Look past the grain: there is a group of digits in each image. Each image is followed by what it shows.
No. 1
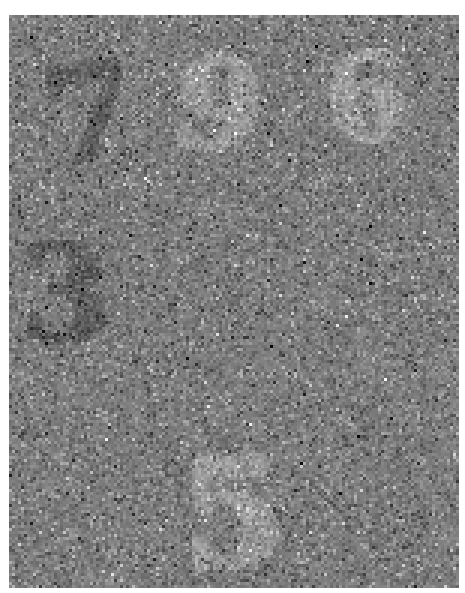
top left: dark 7; top middle: light 9; top right: light 6; middle left: dark 3; bottom middle: light 5
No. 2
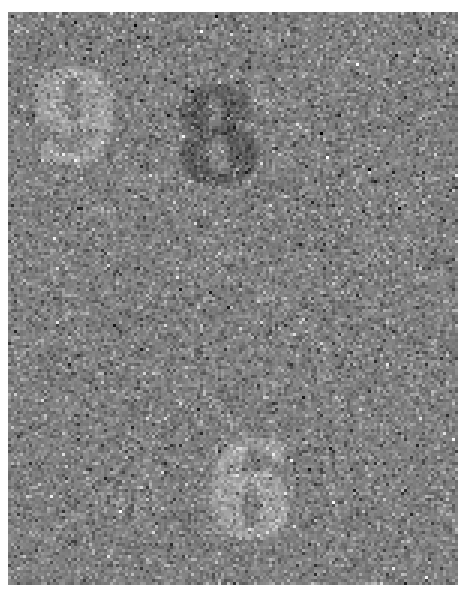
top left: light 9; top middle: dark 8; bottom middle: light 6
